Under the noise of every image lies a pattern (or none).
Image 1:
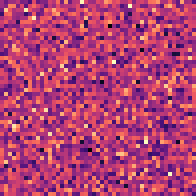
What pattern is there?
only noise
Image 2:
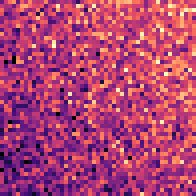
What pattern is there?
a smooth slope
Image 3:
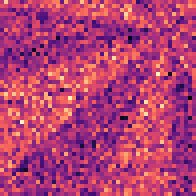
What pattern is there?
spokes from one point
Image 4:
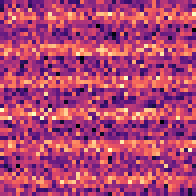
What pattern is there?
horizontal stripes
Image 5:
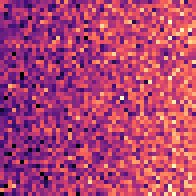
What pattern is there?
a smooth slope
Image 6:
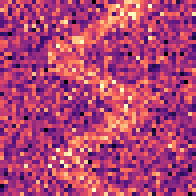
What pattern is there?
a wavy band
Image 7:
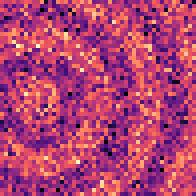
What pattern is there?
rings round one point
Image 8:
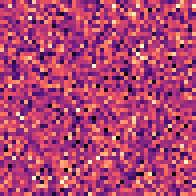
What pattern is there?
only noise
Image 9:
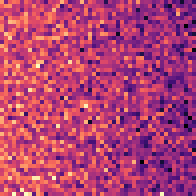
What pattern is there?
a smooth slope
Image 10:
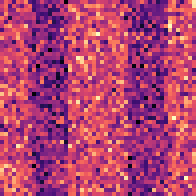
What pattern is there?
vertical stripes
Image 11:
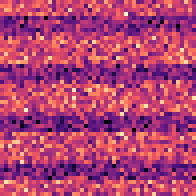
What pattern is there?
horizontal stripes
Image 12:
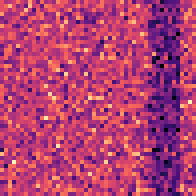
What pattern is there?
one vertical stripe
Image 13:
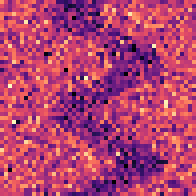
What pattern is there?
a wavy band
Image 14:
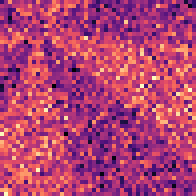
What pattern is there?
spokes from one point
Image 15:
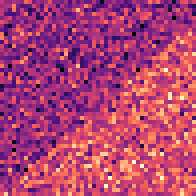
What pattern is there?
a sharp edge
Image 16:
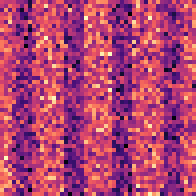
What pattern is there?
vertical stripes
